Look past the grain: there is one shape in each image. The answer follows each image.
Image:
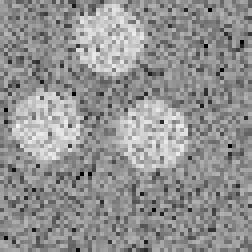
three dots
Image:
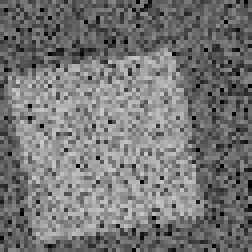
square
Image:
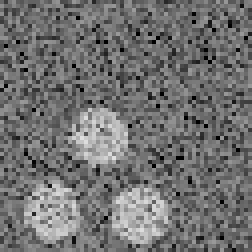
three dots
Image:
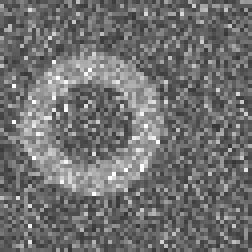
ring
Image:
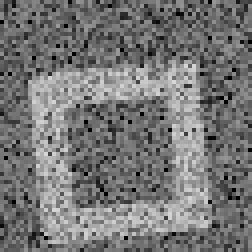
square frame
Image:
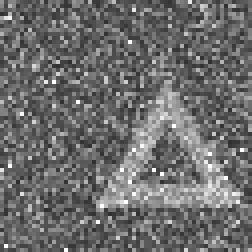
triangle frame
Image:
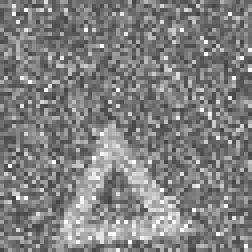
triangle frame
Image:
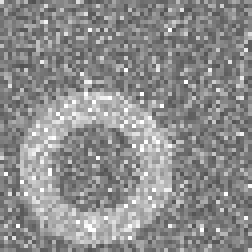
ring
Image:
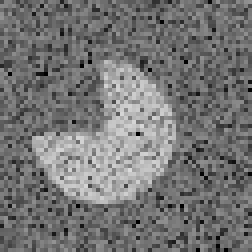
disc with a wedge cut out
